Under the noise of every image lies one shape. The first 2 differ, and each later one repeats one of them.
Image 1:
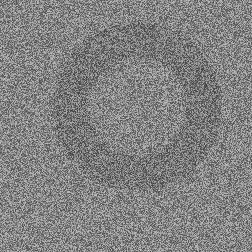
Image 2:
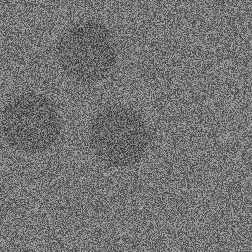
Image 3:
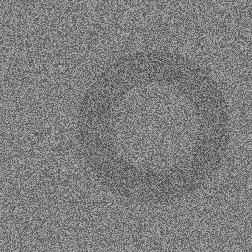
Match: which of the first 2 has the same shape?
1
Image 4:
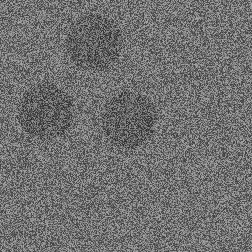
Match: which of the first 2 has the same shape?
2
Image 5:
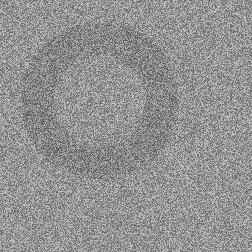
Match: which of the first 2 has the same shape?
1
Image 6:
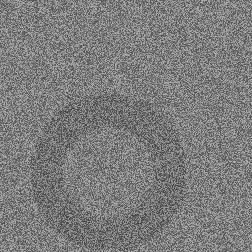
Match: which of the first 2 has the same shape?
1
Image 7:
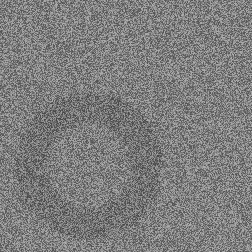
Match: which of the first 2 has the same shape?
1
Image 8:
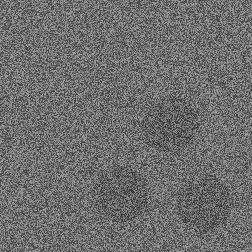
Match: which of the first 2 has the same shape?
2
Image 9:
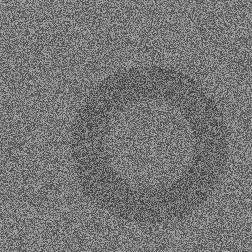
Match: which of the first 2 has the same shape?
1
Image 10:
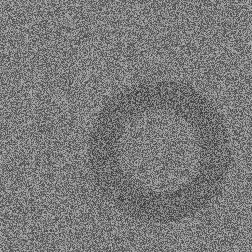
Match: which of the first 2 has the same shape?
1
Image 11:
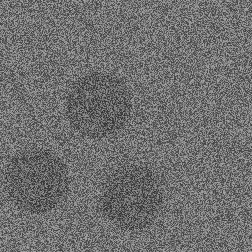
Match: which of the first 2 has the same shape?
2
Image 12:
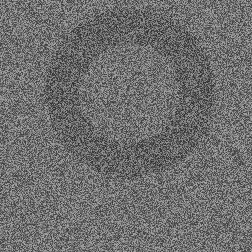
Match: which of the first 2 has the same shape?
1
